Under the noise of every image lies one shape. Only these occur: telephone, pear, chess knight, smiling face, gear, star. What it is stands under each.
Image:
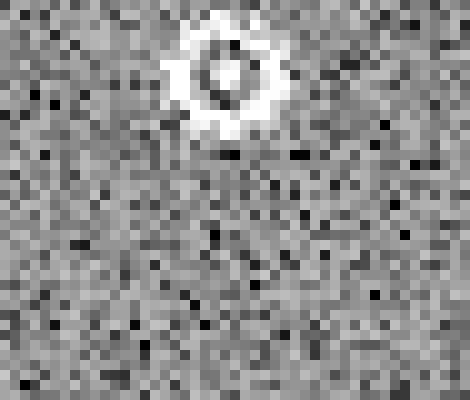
gear
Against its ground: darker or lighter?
lighter
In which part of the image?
top middle
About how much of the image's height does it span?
a third
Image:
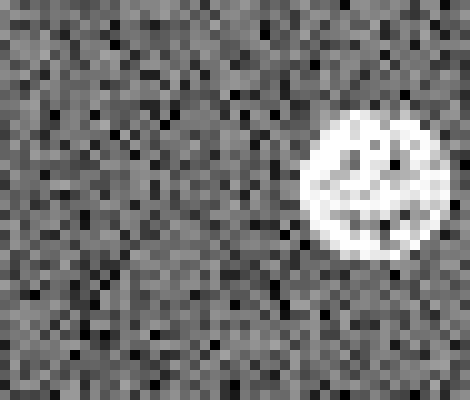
smiling face
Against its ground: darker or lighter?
lighter
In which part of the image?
middle right
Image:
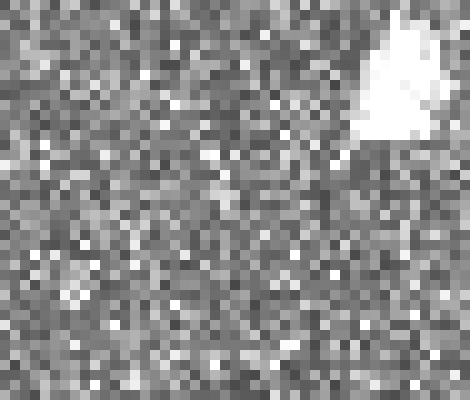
chess knight
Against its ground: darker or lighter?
lighter
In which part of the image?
top right
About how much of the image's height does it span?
a third
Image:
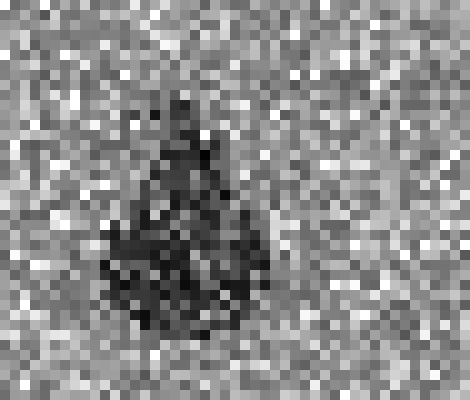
pear
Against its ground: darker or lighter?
darker
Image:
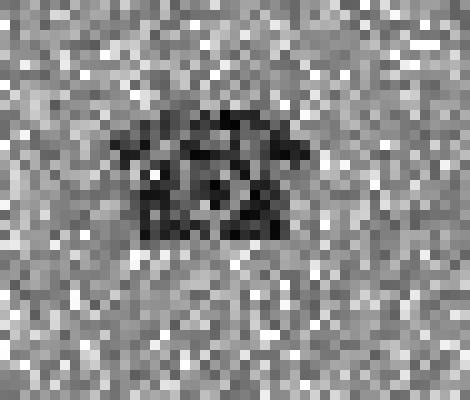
telephone
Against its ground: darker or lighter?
darker
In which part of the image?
centre
